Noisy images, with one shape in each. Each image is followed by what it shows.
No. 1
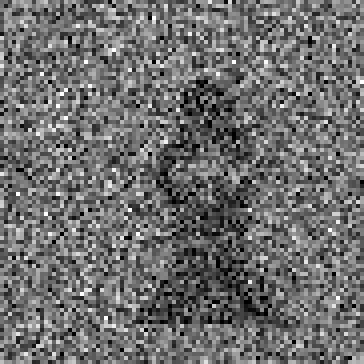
dark chess bishop
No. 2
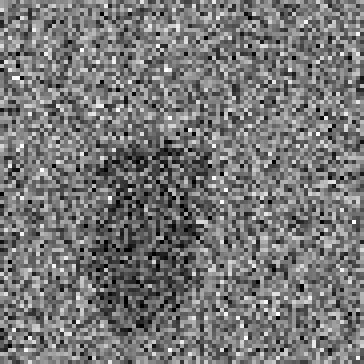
dark footprint
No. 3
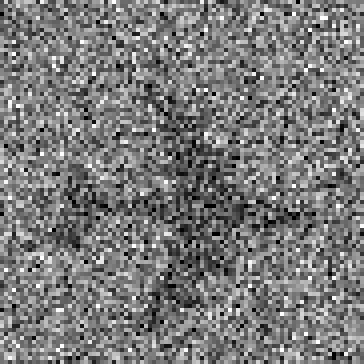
dark airplane
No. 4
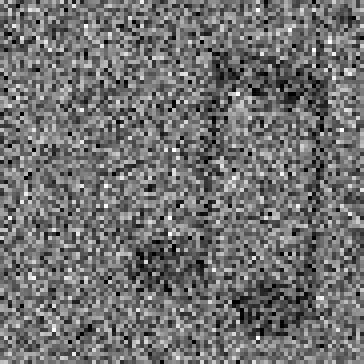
dark pair of musical notes
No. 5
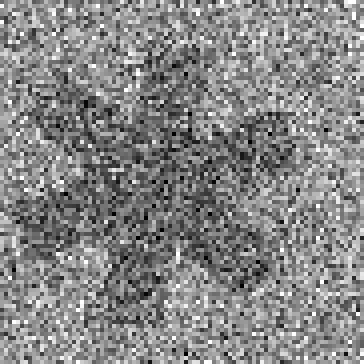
dark asterisk
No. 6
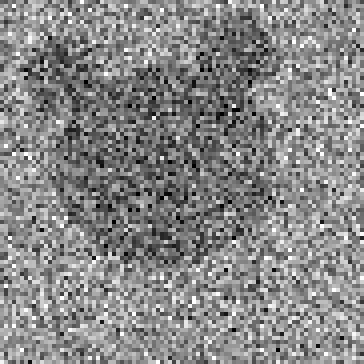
dark bear's head
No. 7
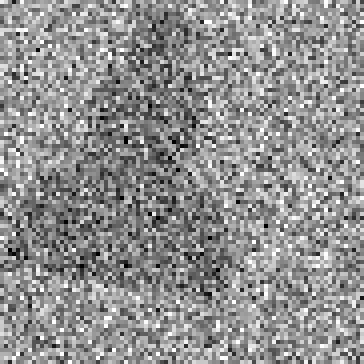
dark chess pawn
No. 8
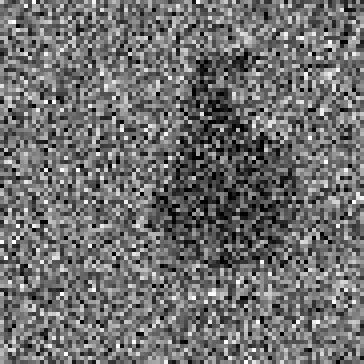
dark pear
